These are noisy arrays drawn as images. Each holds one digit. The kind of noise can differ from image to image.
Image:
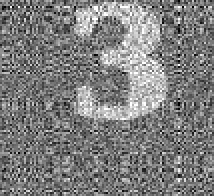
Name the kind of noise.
low rank plus noise
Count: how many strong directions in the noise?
one
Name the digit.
3
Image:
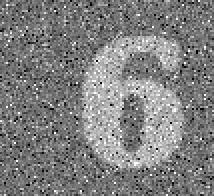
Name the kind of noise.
heavy tails
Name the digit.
6
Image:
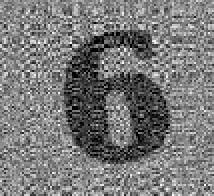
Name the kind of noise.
low rank plus noise
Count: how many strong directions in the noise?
one
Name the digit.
6
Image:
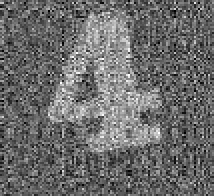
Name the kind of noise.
low rank plus noise
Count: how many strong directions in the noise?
two
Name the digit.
4
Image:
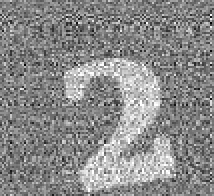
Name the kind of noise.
low rank plus noise
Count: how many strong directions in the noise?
three or four
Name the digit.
2
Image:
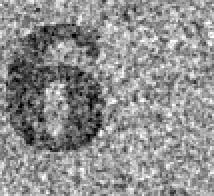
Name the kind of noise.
blotchy
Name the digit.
6
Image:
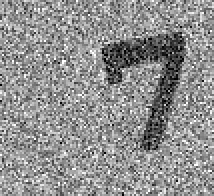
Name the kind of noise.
independent entries
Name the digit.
7
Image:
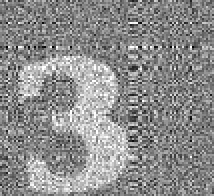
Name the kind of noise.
low rank plus noise
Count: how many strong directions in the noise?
one
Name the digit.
3
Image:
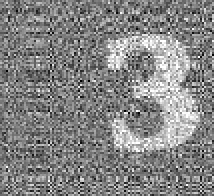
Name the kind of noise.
low rank plus noise
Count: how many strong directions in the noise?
one
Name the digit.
3
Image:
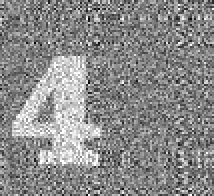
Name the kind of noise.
low rank plus noise
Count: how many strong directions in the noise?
two
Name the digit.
4
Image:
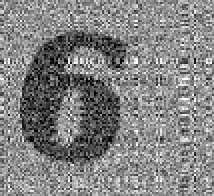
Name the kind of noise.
low rank plus noise
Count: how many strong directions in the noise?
one
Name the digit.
6
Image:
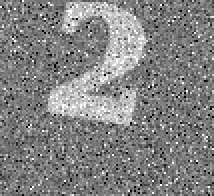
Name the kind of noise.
heavy tails
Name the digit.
2
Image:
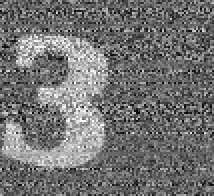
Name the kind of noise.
rows of uneven size
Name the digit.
3
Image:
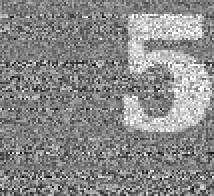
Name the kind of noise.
rows of uneven size
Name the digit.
5
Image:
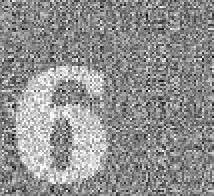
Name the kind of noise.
low rank plus noise
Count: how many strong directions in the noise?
three or four
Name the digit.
6
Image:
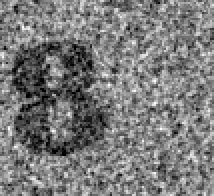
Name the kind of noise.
blotchy
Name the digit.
8
